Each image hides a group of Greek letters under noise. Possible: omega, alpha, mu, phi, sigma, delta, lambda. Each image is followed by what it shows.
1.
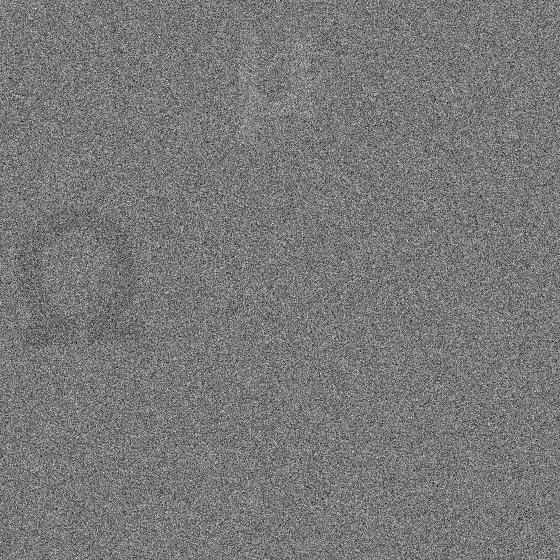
top middle: light mu; middle left: dark omega
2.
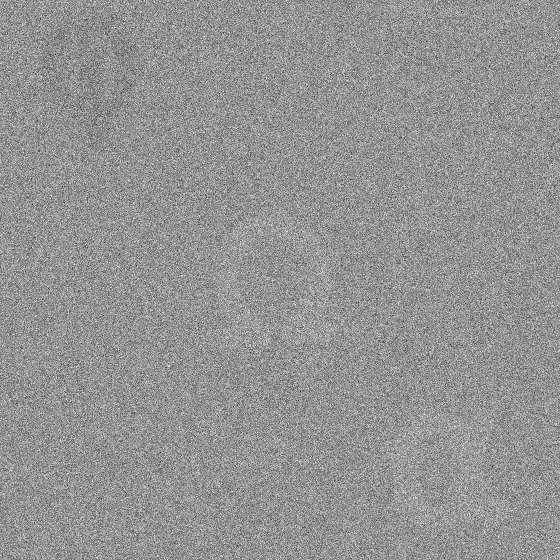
top left: dark phi; centre: light omega; bottom right: light alpha
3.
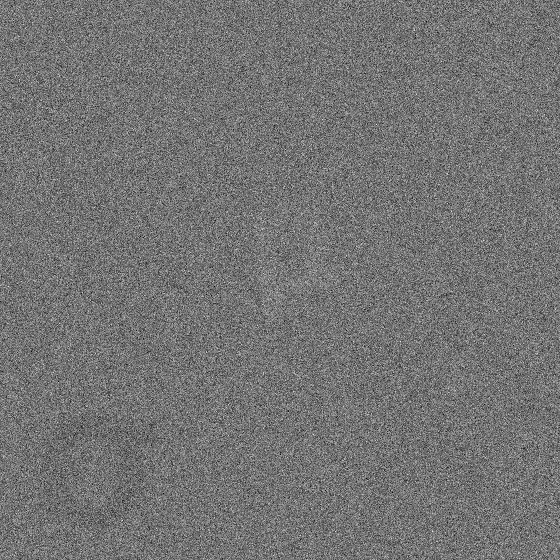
centre: light mu; bottom left: dark sigma
